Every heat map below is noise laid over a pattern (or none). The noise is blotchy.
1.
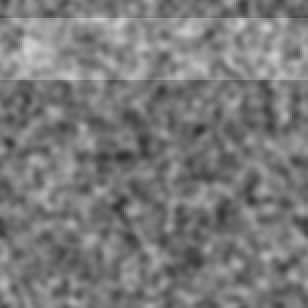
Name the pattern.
one horizontal stripe
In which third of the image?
top
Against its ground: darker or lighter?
lighter
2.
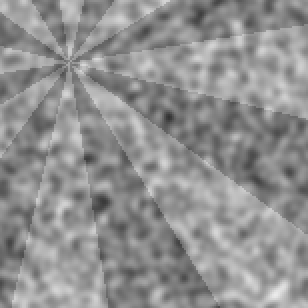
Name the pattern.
spokes from one point
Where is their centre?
top left
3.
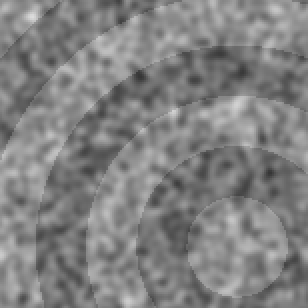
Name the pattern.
rings round one point
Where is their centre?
bottom right
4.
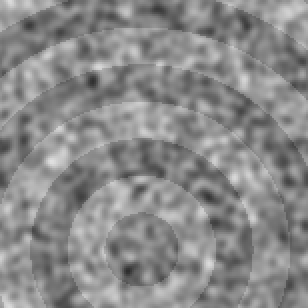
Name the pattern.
rings round one point
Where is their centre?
bottom middle
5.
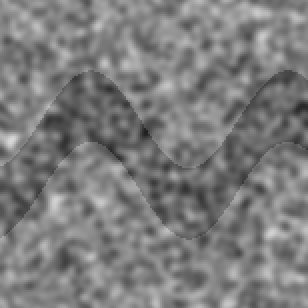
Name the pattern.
a wavy band
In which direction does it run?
left to right
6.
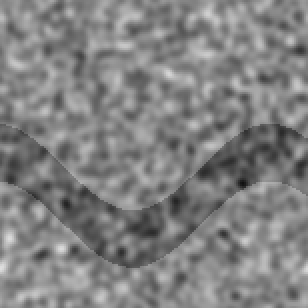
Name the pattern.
a wavy band
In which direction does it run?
left to right
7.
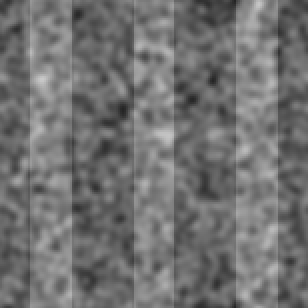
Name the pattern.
vertical stripes
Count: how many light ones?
3
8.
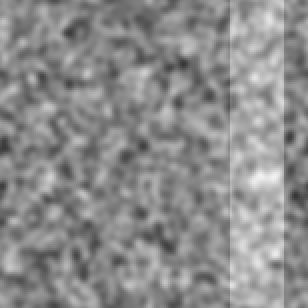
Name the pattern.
one vertical stripe
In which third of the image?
right
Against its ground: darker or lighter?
lighter
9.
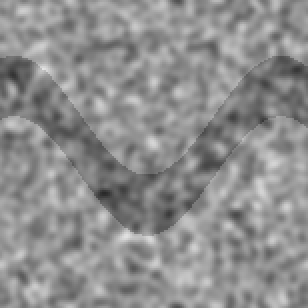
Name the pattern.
a wavy band
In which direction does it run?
left to right
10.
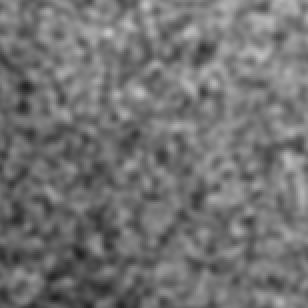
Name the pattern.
a smooth slope
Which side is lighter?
top right
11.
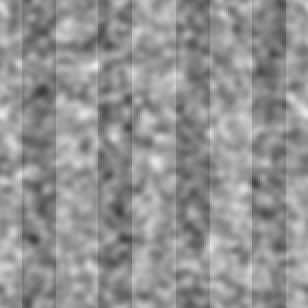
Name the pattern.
vertical stripes
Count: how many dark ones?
4
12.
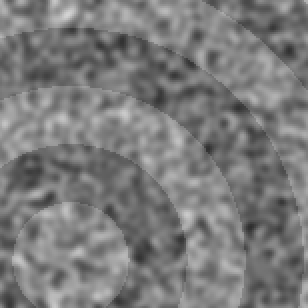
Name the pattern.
rings round one point
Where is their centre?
bottom left
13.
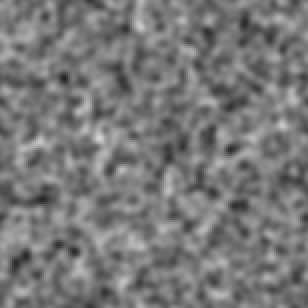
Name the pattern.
only noise
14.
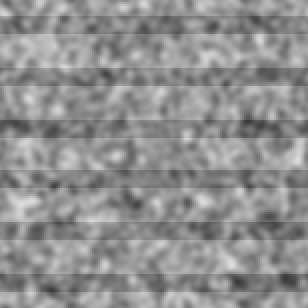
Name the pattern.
horizontal stripes
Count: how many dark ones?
6
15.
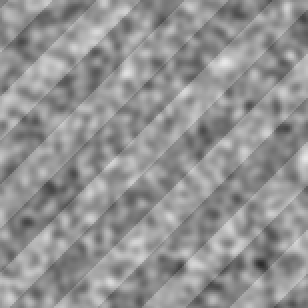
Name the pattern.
diagonal stripes
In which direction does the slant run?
bottom left to top right
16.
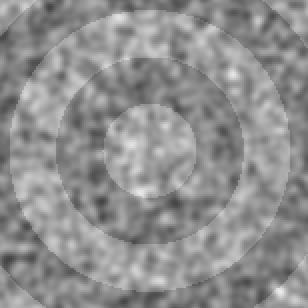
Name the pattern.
rings round one point
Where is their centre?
centre
